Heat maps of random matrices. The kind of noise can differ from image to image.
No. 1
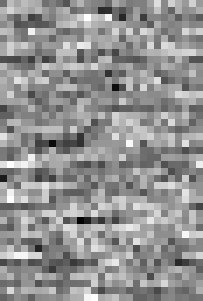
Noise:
streaked along the rows
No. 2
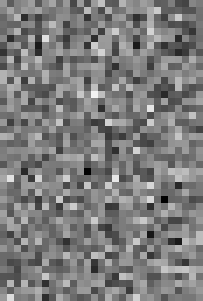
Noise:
low rank plus noise
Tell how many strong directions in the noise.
three or four
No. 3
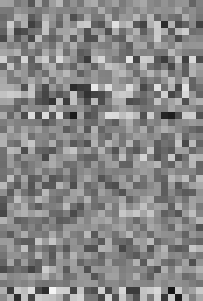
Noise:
rows of uneven size
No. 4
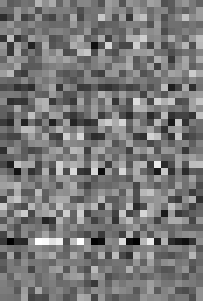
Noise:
rows of uneven size
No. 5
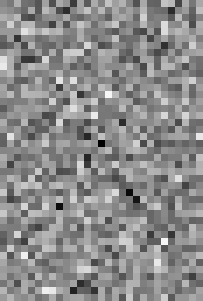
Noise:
independent entries
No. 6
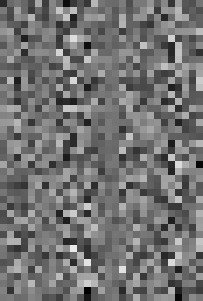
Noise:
columns of uneven size
